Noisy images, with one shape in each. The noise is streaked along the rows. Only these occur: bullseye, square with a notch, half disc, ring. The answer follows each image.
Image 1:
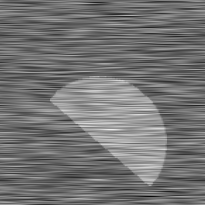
half disc
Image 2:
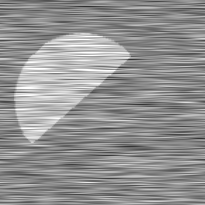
half disc
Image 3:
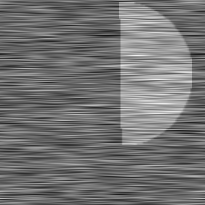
half disc
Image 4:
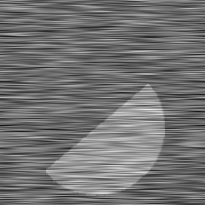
half disc
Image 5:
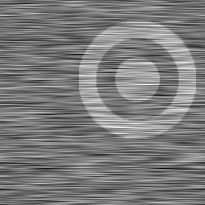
bullseye
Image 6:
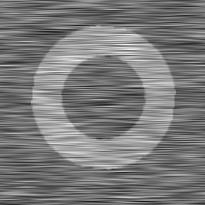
ring
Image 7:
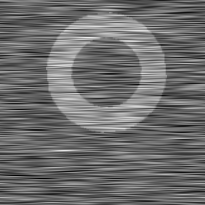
ring
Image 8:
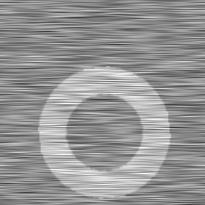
ring
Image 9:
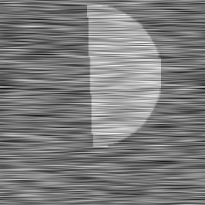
half disc
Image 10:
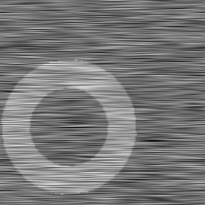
ring
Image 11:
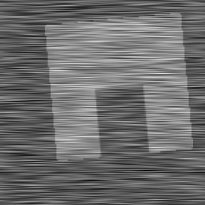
square with a notch
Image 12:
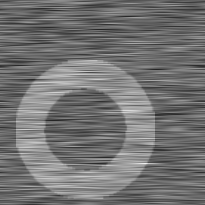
ring
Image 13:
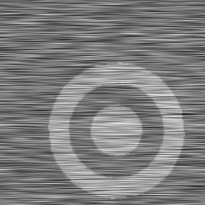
bullseye
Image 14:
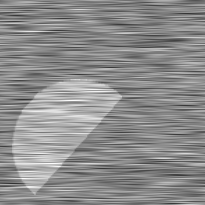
half disc
